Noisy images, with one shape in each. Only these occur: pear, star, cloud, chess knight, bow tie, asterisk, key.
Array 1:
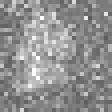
chess knight
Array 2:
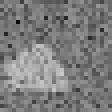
cloud
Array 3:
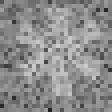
asterisk
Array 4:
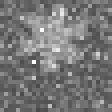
asterisk
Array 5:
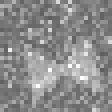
bow tie
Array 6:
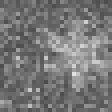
asterisk
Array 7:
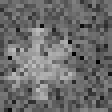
asterisk
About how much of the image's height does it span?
two thirds
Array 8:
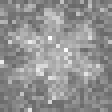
asterisk
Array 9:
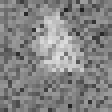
chess knight
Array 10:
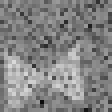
bow tie
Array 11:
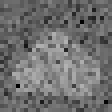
cloud
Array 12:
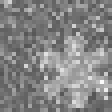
asterisk
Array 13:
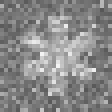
asterisk
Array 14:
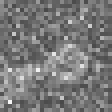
key
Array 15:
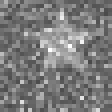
star
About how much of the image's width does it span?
two thirds
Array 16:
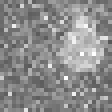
pear
